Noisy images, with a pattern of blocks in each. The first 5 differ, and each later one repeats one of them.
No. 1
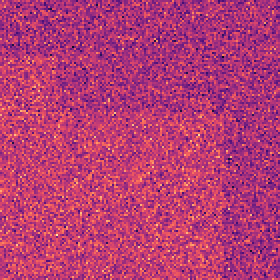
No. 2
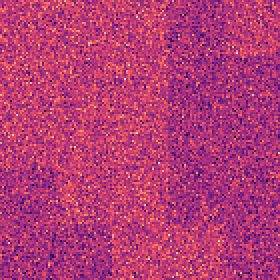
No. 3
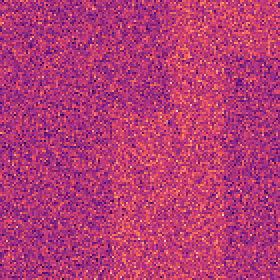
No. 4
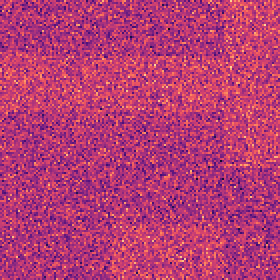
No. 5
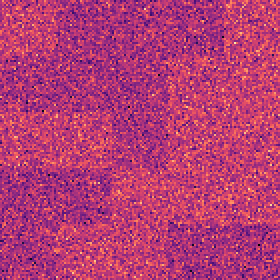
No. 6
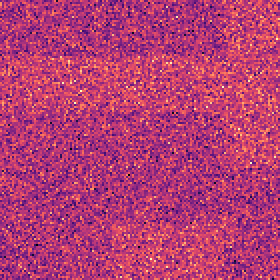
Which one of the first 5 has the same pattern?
4
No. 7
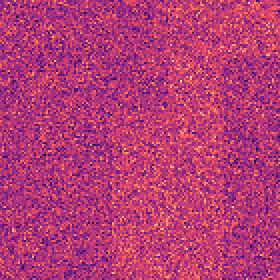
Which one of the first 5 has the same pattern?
3
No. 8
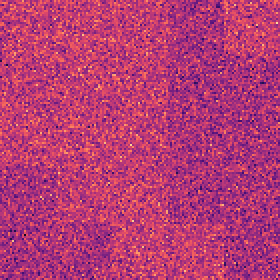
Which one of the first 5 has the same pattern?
2
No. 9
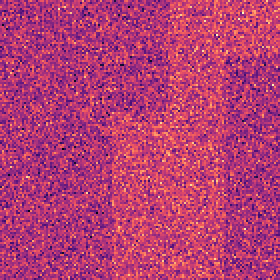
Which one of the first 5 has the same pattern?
3
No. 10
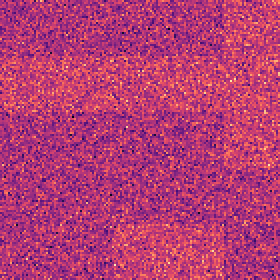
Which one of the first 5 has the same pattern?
4
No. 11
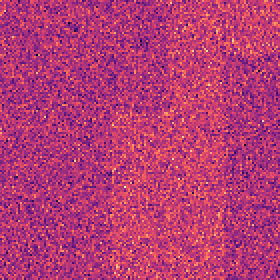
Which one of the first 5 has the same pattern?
3
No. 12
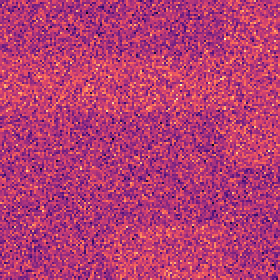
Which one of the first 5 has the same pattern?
4
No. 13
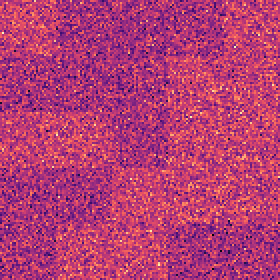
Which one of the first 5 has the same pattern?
5
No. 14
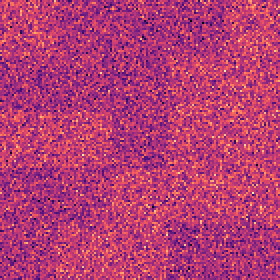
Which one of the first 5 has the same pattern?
5
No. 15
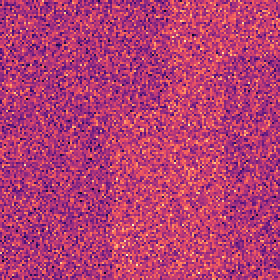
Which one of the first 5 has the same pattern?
3
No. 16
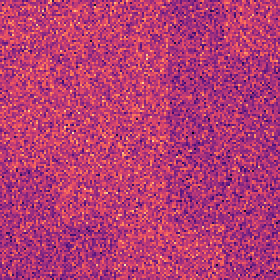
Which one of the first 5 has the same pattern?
2
